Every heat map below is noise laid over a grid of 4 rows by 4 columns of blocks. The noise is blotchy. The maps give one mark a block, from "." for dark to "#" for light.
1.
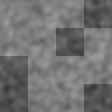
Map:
# # # .
# # . #
. # # #
. # # .
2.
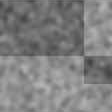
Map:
. . . #
. . . #
# # # .
# # # #
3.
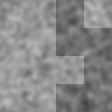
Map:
# # . #
# # . .
# # # .
# # . .
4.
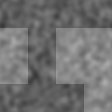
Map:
. . . .
# . # #
# . # #
. . . #
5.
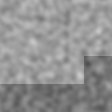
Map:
# # # #
# # # #
# # # .
. . . .
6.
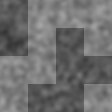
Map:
. # # #
. # . #
# # . .
# . . #
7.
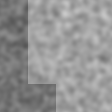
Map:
. # # #
. # # #
. # # #
. . # #
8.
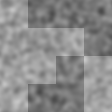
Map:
# . . .
# # # .
# # . #
# . . #
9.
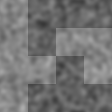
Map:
# . . .
# . # #
# # . #
# . . .
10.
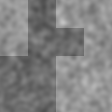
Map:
# . # #
# . . #
. . # #
. . # #
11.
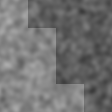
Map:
# . . .
# # . .
# # . .
# # # .
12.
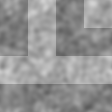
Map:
. # . #
. # . .
# # # #
. . . .
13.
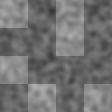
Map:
# . # .
. . # .
# . . .
. # . #
